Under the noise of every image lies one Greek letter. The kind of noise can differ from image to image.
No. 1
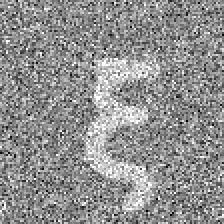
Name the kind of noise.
independent entries
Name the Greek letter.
xi
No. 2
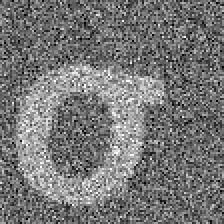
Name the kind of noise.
independent entries
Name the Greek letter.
sigma
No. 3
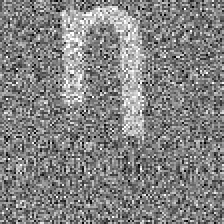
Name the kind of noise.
low rank plus noise
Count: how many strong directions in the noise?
five to eight
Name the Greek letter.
eta
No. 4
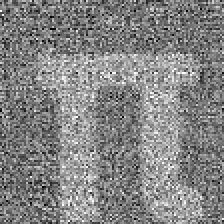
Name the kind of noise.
low rank plus noise
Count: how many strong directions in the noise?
five to eight
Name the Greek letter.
pi
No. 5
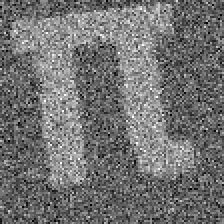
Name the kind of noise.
independent entries
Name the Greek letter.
pi
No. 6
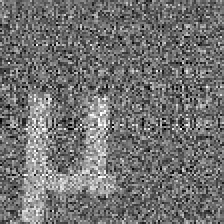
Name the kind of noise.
low rank plus noise
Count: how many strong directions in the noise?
two
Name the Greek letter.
mu
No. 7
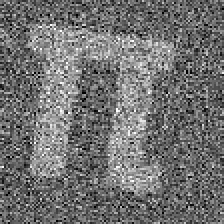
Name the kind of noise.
low rank plus noise
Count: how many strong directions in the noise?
three or four
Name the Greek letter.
pi
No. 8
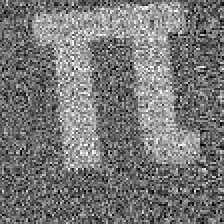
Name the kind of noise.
low rank plus noise
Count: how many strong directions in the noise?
five to eight
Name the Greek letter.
pi
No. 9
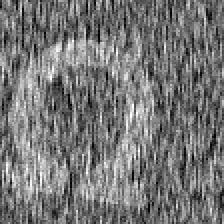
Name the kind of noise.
streaked along the columns
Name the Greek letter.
omega
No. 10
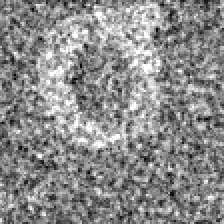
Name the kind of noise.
blotchy
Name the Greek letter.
sigma
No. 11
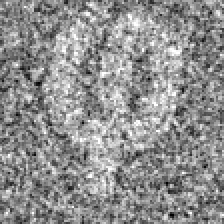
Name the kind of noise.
blotchy
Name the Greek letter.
phi
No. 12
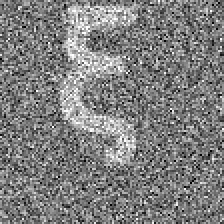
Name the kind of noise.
independent entries
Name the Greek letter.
xi
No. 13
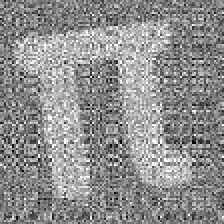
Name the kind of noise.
low rank plus noise
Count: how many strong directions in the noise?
one
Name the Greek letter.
pi
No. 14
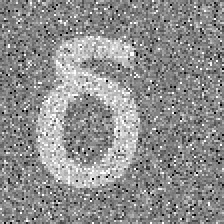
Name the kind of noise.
heavy tails
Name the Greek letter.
delta
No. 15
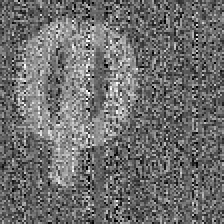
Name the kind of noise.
columns of uneven size
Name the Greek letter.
phi
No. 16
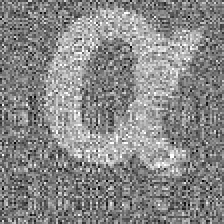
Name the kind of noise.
low rank plus noise
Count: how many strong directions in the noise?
one
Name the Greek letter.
alpha
